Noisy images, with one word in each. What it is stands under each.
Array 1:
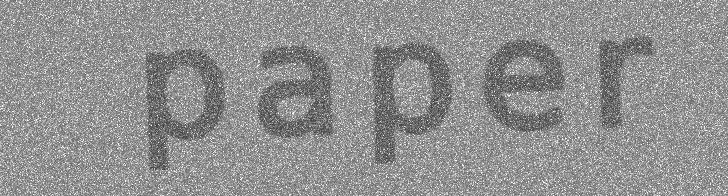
paper
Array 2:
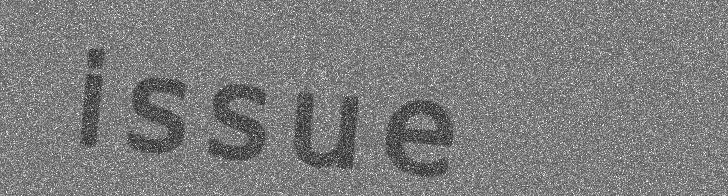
issue
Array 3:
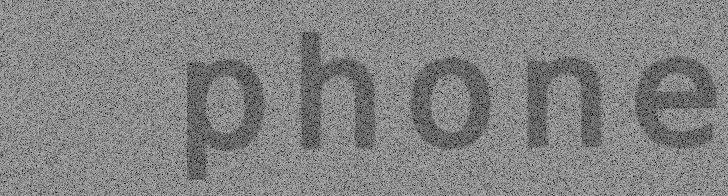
phone
